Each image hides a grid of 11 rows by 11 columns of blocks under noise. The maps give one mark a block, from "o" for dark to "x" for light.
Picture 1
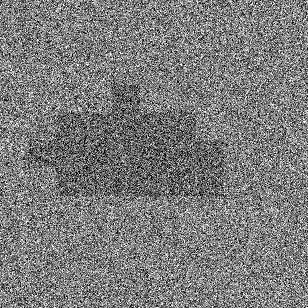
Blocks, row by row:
x x x x x x x x x x x
x x x x x x x x x x x
x x x x x x x x x x x
x x x x o x x x x x x
x x o o o o o x x x x
x o o o o o o o x x x
x x o o o o o o x x x
x x x x x x x x x x x
x x x x x x x x x x x
x x x x x x x x x x x
x x x x x x x x x x x
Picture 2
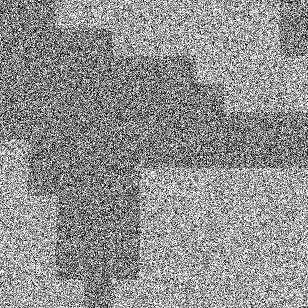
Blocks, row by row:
o o x x x x x x x x o
o o o o x x x x x x o
o o o o o o o x x x x
o o o o o o o o x x x
o o o o o o o o o o o
x o o o o o o o o o o
x o o o o x x x x x x
x x o o o x x x x x x
x x o o o x x x x x x
x x o o o x x x x x x
x x x o x x x x x x x
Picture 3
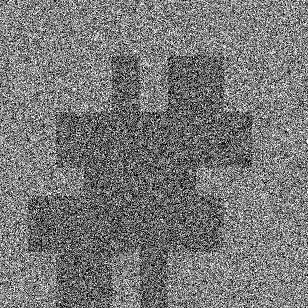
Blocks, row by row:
x x x x x x x x x x x
x x x x x x x x x x x
x x x x o x o o x x x
x x x x o x o o x x x
x x o o o o o o o x x
x x o o o o o o o x x
x x x o o o o x x x x
x o o o o o o o x x x
x o o o o o o o x x x
x x o o x o x x x x x
x x o o x o x x x x x
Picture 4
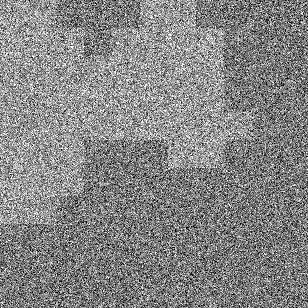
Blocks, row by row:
x x o o o x x o o o o
x x x o x x x x o o o
x x x x x x x x o o o
x x x x x x x x o o o
x x x x x x x x x o o
x x x o o o x x o o o
x x x o o o o o o o o
x x o o o o o o o o o
o o o o o o o o o o o
o o o o o o o o o o o
o o o o o o o o o o o
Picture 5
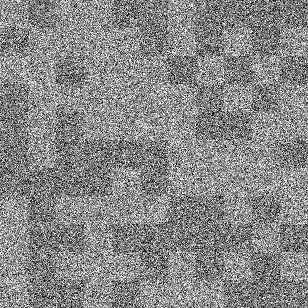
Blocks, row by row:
x o x x o o x o o o o
o x x x x o x o x o x
x x o x x x o x o x o
o x x x x x x o x o x
o x o x x x x o o x x
o x o o o o x x x x o
o o o o x o x x x x x
x o x x x x o o x o x
x o o x o o o o o x o
x o x x x o x o x o x
x o o x o x x x o o o
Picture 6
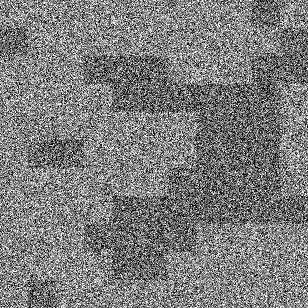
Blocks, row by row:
x x x x x x x x x o x
o x x x x x x x x x o
x x x o o o x x x o o
x x x x o o o o o o x
x x x x x x x o o o x
x o o x x x x o o o x
x x x x x x o o o o x
x x x x o o o o o o o
x x x o o o o x x x x
x x x x o o x x x x x
x o x x x x x x x x x
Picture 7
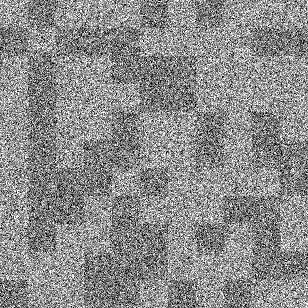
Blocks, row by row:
x o x x x o x o x x x
o x o o o x x x x o o
x o x x o o o x x x x
x o x x x o o x x x x
x o x x o x x o x o x
x o x o o x x o x o o
x o o o x o x x x x o
x o o x o x x x o o x
x o x x o o x o x o x
x x x o o o x x x o o
o x x o o x o x o x x
